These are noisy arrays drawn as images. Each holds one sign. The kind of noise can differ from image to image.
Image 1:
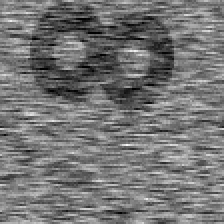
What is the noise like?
streaked along the rows
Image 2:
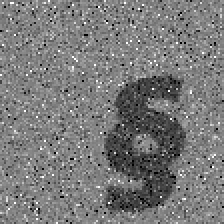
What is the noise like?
heavy tails
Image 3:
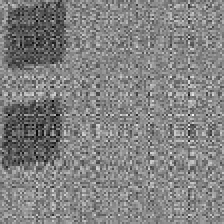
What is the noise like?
low rank plus noise
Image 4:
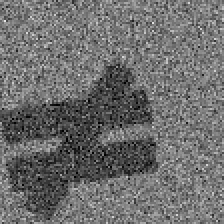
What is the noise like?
independent entries
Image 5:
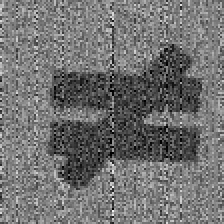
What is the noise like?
columns of uneven size
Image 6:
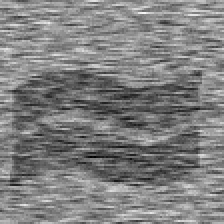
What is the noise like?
streaked along the rows
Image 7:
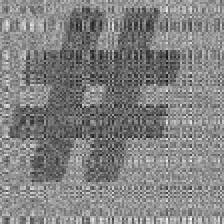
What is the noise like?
low rank plus noise
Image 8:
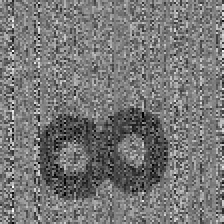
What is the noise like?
columns of uneven size
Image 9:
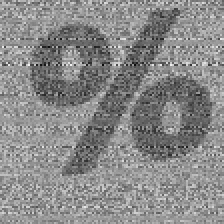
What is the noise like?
rows of uneven size
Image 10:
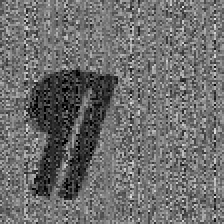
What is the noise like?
columns of uneven size
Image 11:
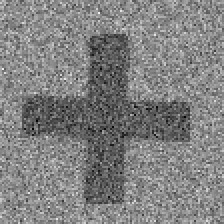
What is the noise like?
independent entries
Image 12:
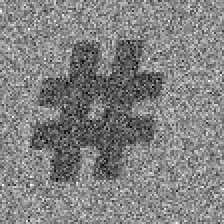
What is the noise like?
independent entries
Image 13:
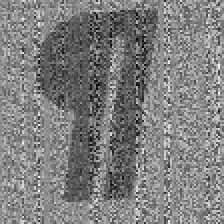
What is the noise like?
columns of uneven size
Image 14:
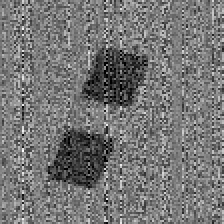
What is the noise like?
columns of uneven size
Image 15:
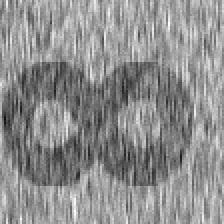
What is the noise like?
streaked along the columns
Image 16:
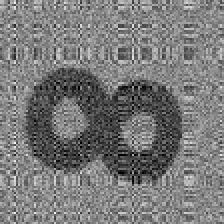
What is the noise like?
low rank plus noise
